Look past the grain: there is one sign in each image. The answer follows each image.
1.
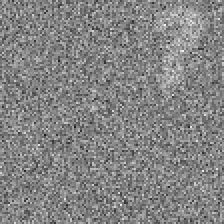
light question mark, top right
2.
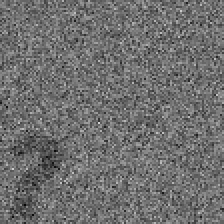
dark question mark, bottom left
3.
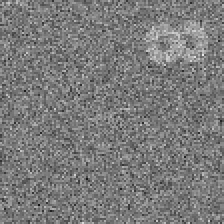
light infinity sign, top right
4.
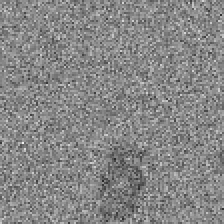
dark section sign, bottom middle
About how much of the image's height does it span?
a third
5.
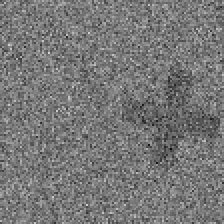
dark plus sign
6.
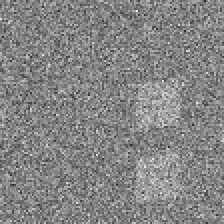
light colon
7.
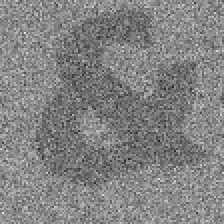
dark ampersand
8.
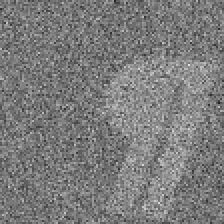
light pilcrow
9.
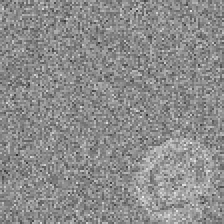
light at sign, bottom right
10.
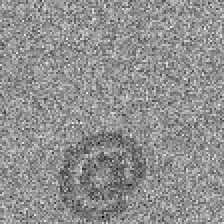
dark at sign, bottom middle
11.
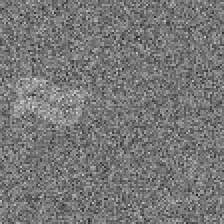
light approximately sign, middle left
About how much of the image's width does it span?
a third
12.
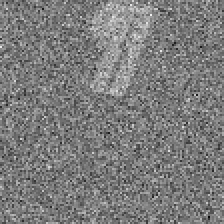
light pilcrow, top middle
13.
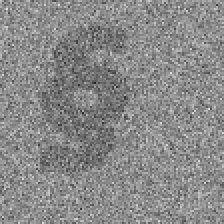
dark section sign
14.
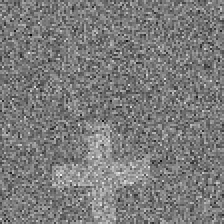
light plus sign, bottom middle
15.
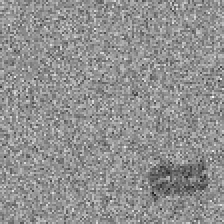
dark approximately sign, bottom right
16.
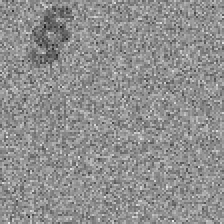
dark section sign, top left
